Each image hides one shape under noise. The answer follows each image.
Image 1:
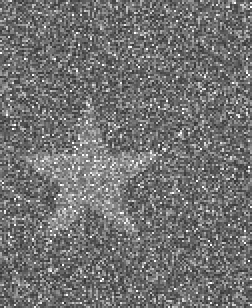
light star
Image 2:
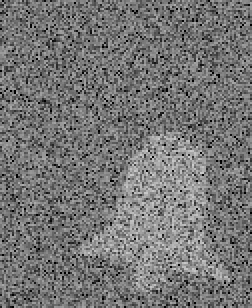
light bell
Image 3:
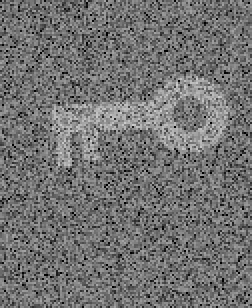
light key
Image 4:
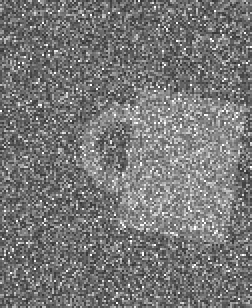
light cup
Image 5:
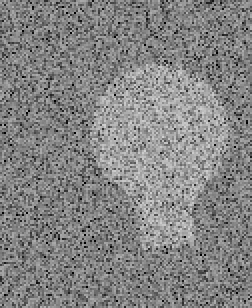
light light bulb
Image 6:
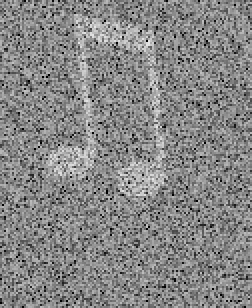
light pair of musical notes
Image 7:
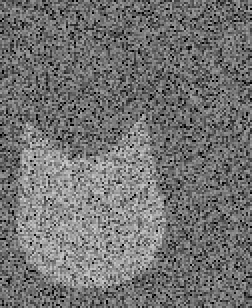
light cat's head
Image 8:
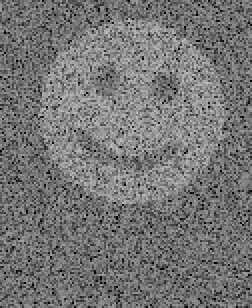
light smiling face
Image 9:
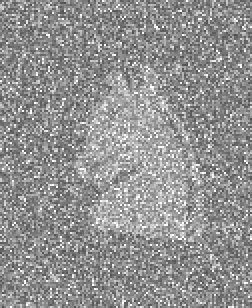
light chess knight
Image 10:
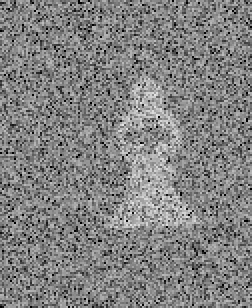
light chess bishop
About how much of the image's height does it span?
half
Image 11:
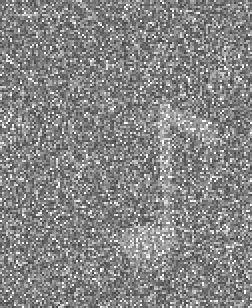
light musical note
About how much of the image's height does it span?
half
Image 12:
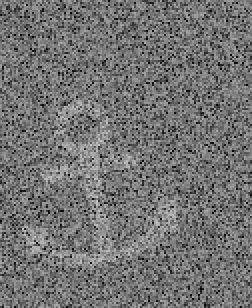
light anchor
